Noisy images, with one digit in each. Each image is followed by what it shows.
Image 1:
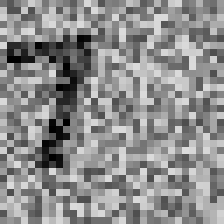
7
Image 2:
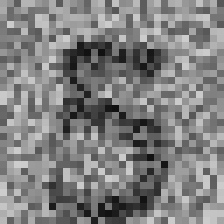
5
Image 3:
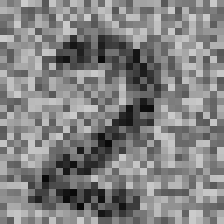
2
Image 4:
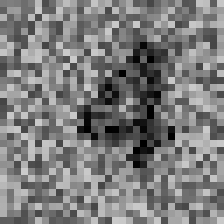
4
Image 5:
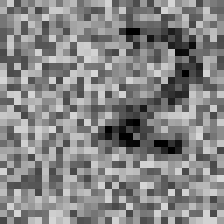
2
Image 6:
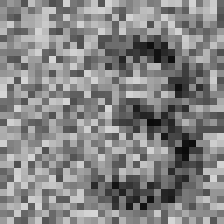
3
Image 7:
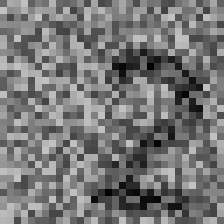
2
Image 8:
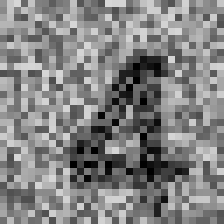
4
